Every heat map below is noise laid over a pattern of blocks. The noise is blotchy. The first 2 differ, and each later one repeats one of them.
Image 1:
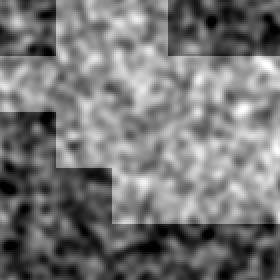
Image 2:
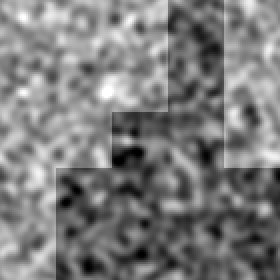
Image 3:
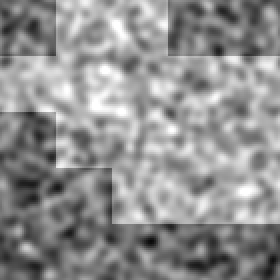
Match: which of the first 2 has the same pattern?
1
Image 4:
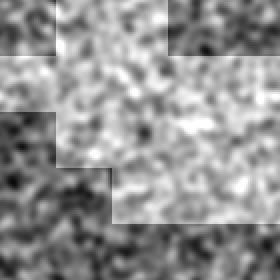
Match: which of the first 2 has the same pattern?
1
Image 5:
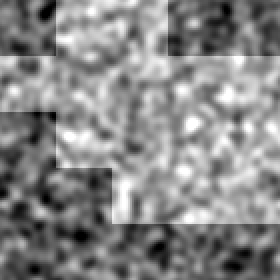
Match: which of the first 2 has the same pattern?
1
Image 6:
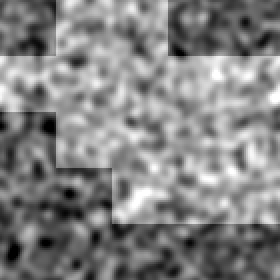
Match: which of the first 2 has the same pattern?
1
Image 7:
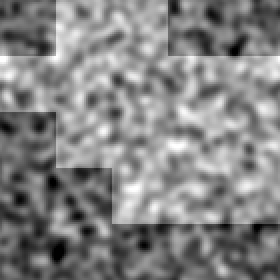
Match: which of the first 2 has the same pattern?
1
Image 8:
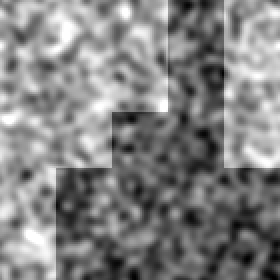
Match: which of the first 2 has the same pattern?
2
